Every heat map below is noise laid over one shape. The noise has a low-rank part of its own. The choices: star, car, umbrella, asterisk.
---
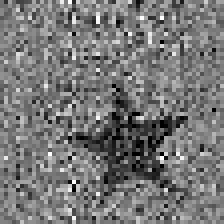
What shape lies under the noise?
star
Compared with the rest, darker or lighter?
darker
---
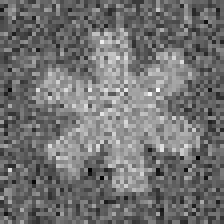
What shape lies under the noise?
asterisk
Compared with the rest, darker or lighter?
lighter
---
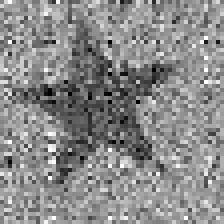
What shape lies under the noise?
star
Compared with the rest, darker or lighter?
darker
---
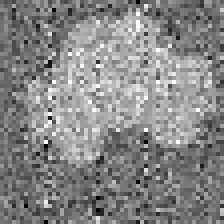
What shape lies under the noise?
car
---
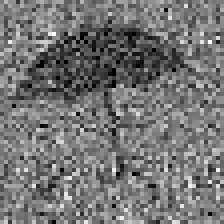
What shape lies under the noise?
umbrella
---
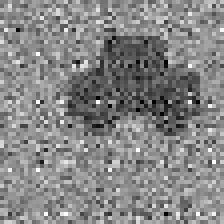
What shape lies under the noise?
car
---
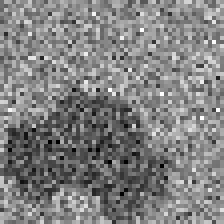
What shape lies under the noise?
car
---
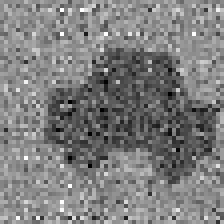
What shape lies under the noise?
car
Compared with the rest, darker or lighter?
darker
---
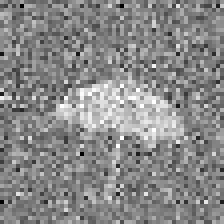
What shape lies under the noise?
umbrella
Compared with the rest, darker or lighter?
lighter
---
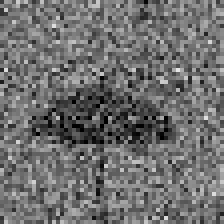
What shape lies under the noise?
umbrella
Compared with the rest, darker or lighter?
darker
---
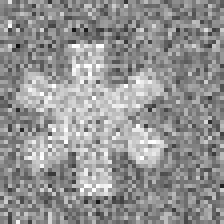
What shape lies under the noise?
asterisk
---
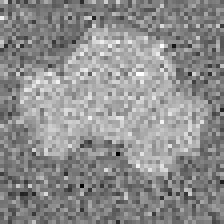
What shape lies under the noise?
car
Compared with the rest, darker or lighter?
lighter
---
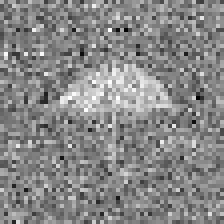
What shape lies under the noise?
umbrella
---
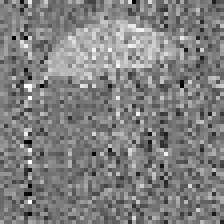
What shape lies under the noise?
umbrella
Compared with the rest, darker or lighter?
lighter
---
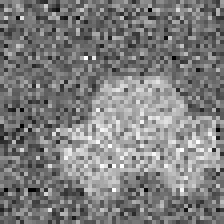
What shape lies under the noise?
car
